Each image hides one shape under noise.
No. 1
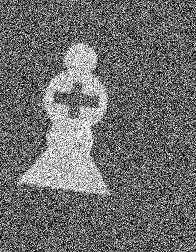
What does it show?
light chess bishop
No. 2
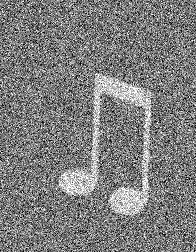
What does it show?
light pair of musical notes
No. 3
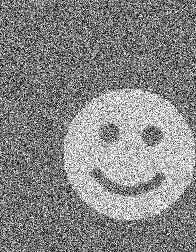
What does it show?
light smiling face
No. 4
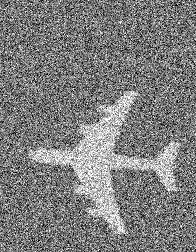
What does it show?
light airplane
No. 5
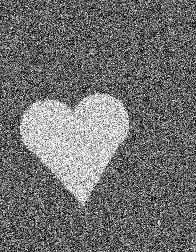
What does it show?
light heart
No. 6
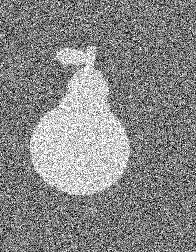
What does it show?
light pear
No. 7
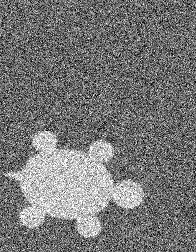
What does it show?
light turtle
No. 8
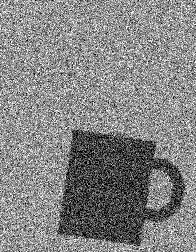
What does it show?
dark cup
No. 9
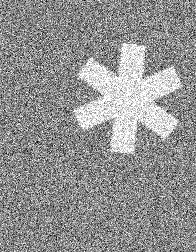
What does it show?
light asterisk
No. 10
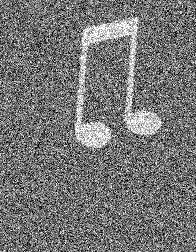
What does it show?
light pair of musical notes
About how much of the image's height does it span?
half
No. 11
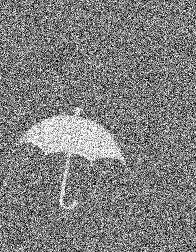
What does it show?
light umbrella
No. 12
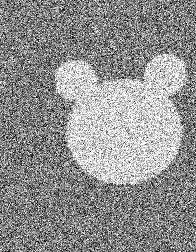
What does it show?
light bear's head
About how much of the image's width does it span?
two thirds
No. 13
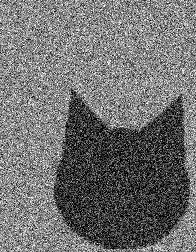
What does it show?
dark cat's head
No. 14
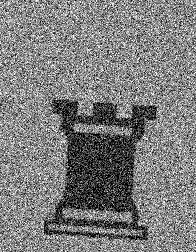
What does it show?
dark chess rook
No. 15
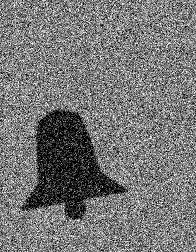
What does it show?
dark bell
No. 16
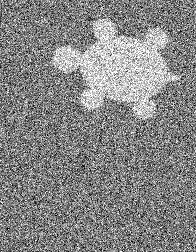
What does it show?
light turtle
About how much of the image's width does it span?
two thirds
